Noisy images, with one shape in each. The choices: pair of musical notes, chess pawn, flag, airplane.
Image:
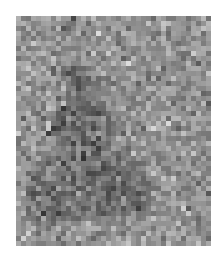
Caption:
dark chess pawn
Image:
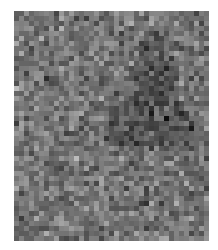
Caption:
dark chess pawn
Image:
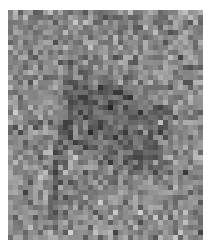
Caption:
dark flag
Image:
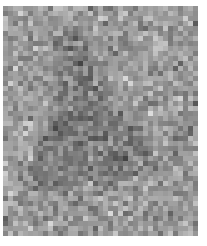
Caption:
dark chess pawn
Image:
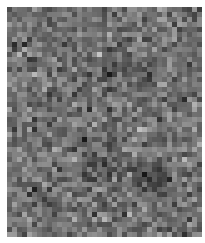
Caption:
dark pair of musical notes
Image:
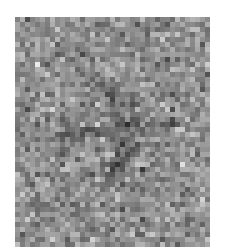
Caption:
dark airplane
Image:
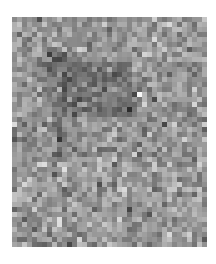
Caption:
dark flag
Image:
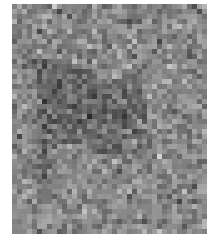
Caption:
dark flag
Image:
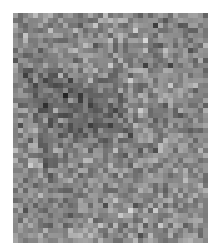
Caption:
dark flag
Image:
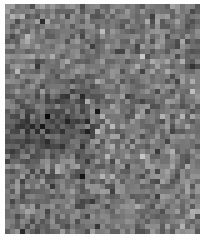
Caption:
dark flag
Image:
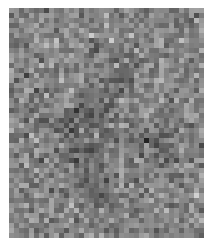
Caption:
dark airplane
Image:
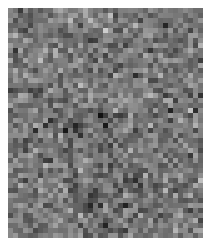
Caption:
dark pair of musical notes
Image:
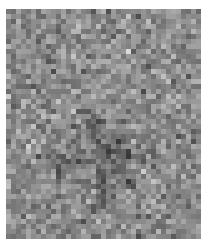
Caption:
dark airplane
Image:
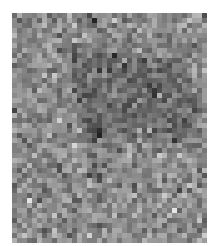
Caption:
dark flag
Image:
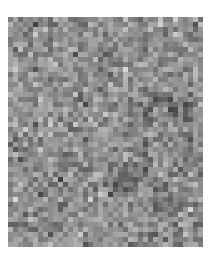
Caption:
dark pair of musical notes
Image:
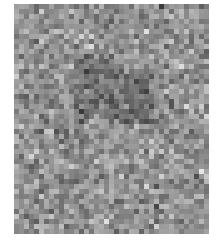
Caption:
dark flag
